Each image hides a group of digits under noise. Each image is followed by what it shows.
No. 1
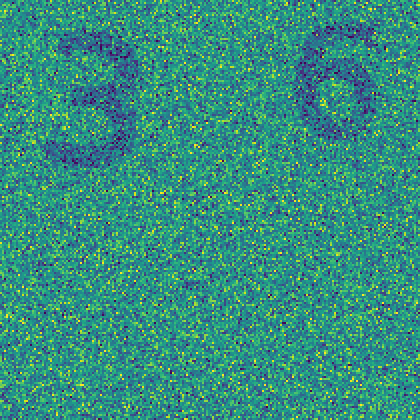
top left: 3; top right: 6
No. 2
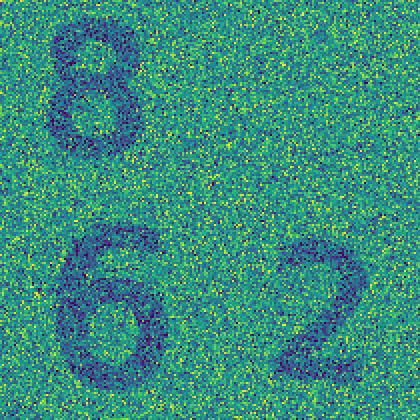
top left: 8; bottom left: 6; bottom right: 2
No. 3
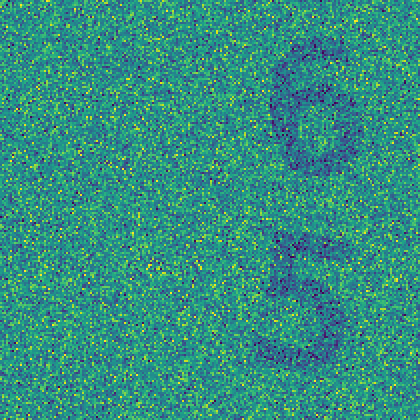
top right: 6; bottom right: 5
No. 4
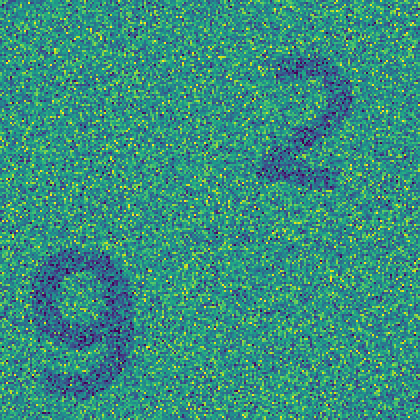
top right: 2; bottom left: 9
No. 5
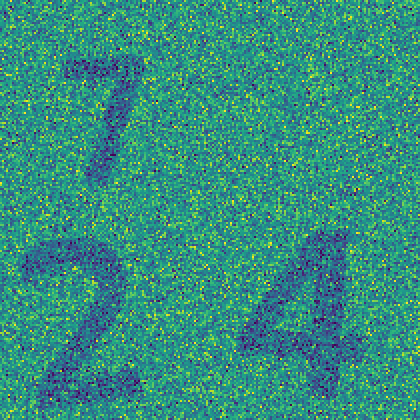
top left: 7; bottom left: 2; bottom right: 4
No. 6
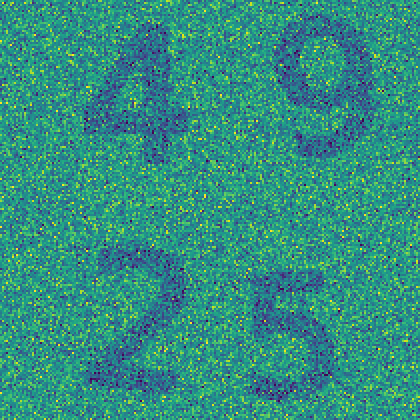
top left: 4; top right: 9; bottom left: 2; bottom right: 5
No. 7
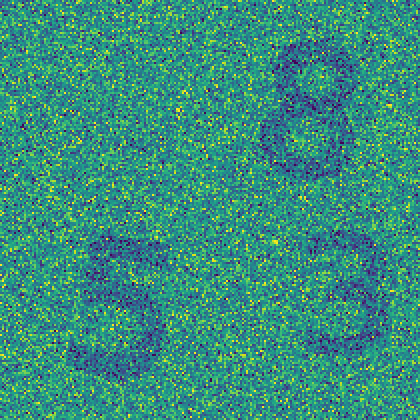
top right: 8; bottom left: 5; bottom right: 3
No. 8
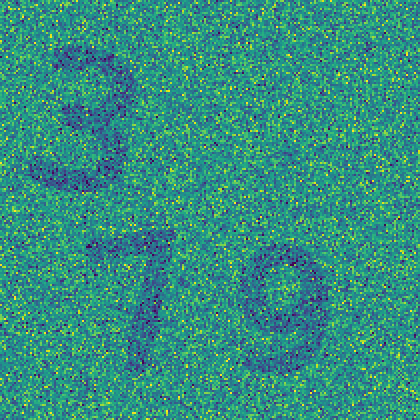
top left: 3; bottom left: 7; bottom right: 9
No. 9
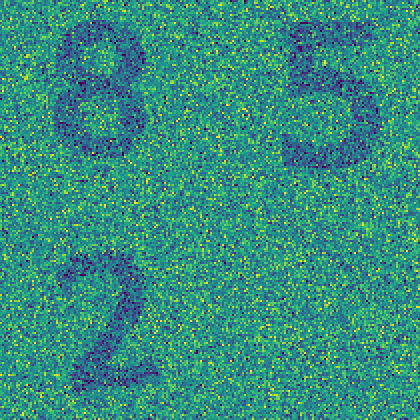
top left: 8; top right: 5; bottom left: 2
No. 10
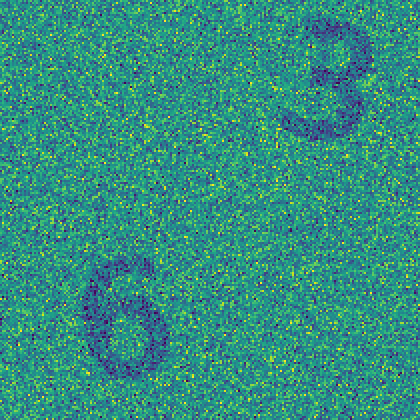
top right: 3; bottom left: 6
